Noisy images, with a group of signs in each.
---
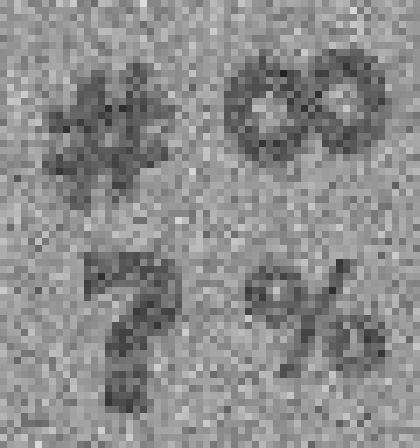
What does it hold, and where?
top left: hash sign; top right: infinity sign; bottom left: question mark; bottom right: percent sign
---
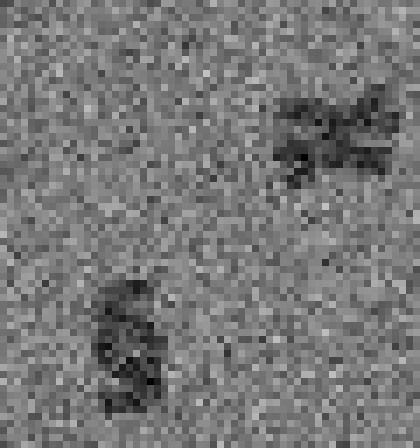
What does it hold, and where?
top right: not-equal sign; bottom left: section sign
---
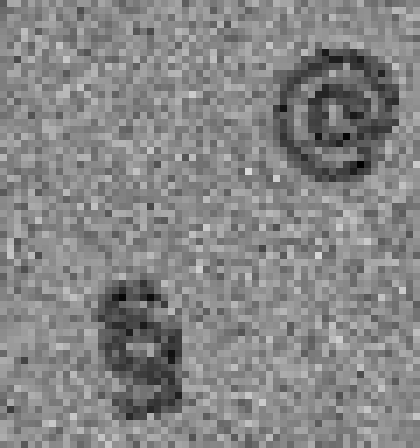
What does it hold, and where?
top right: at sign; bottom left: section sign
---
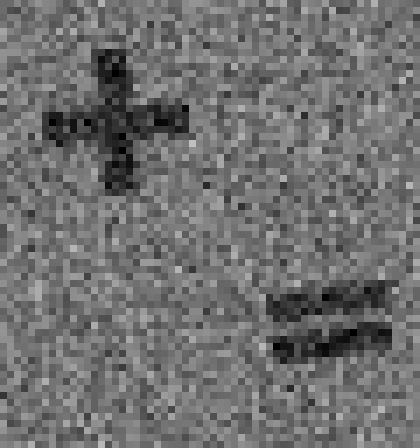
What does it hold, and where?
top left: plus sign; bottom right: equals sign
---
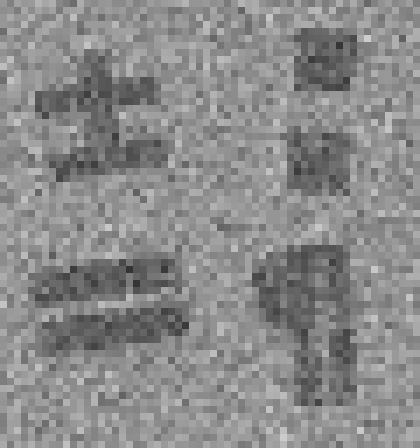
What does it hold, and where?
top left: plus-minus sign; top right: colon; bottom left: equals sign; bottom right: pilcrow
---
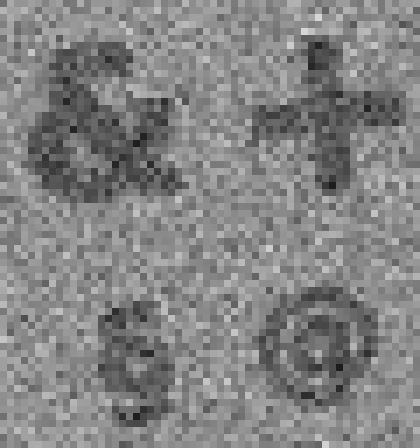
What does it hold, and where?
top left: ampersand; top right: plus sign; bottom left: section sign; bottom right: at sign
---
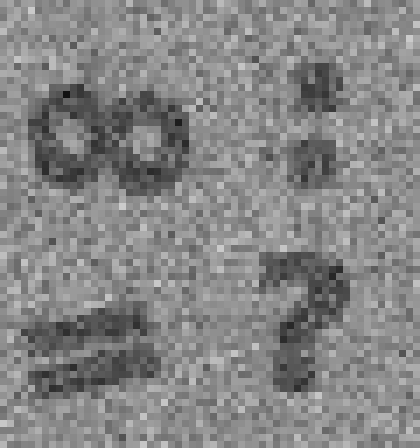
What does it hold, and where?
top left: infinity sign; top right: colon; bottom left: equals sign; bottom right: question mark
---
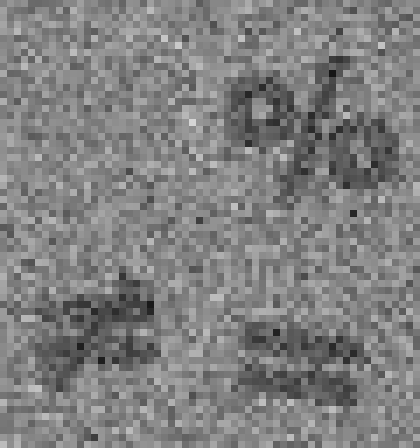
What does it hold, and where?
top right: percent sign; bottom left: not-equal sign; bottom right: equals sign
